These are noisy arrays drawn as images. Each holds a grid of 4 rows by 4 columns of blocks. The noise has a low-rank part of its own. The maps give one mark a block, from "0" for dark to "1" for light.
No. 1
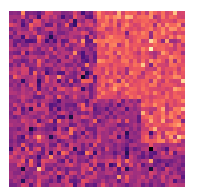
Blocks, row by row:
0 0 1 1
0 0 1 1
0 0 0 1
0 0 0 0
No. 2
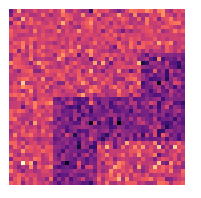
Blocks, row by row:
1 1 1 1
1 1 1 0
1 0 0 0
1 0 1 1
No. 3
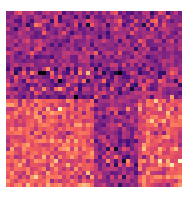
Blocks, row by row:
0 0 0 0
0 0 0 0
1 1 0 1
1 1 0 1
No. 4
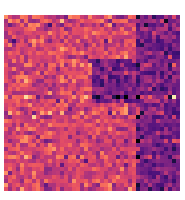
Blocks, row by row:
1 1 1 0
1 1 0 0
1 1 1 0
1 1 1 0
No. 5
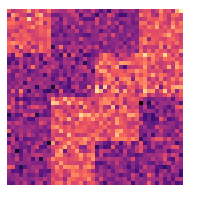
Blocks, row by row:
1 0 0 1
0 0 1 1
0 1 1 0
0 1 0 0
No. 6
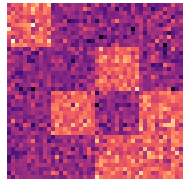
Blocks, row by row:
1 0 0 0
0 0 1 0
0 1 0 1
0 0 1 1
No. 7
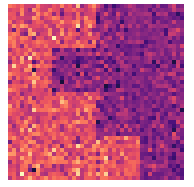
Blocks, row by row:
1 1 0 0
1 0 0 0
1 1 0 0
1 1 1 0
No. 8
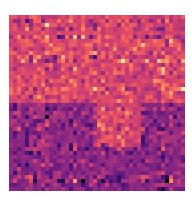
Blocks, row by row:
1 1 1 1
1 1 1 1
0 0 1 0
0 0 0 0
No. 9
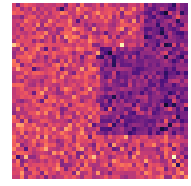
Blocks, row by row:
1 1 1 0
1 1 0 0
1 1 0 0
1 1 1 1
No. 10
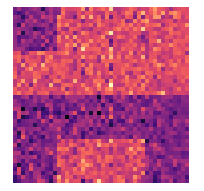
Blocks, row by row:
0 1 1 1
1 1 1 1
0 0 0 0
0 1 1 0
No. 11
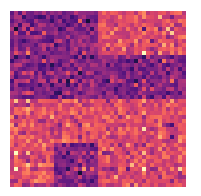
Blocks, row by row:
0 0 1 1
0 0 0 0
1 1 1 1
1 0 1 1
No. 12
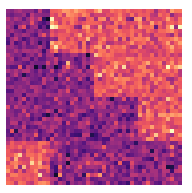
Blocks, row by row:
0 1 1 1
0 0 1 1
0 0 0 1
1 0 0 0
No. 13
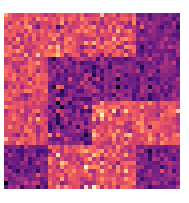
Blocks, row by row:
1 1 1 0
1 0 0 0
1 0 1 1
0 1 1 0
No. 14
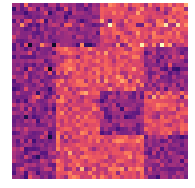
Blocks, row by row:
0 0 1 1
0 1 1 0
0 1 0 1
0 1 1 0
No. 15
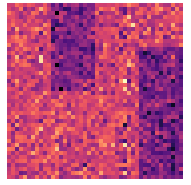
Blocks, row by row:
1 0 1 1
1 0 1 0
1 1 1 0
1 1 1 0
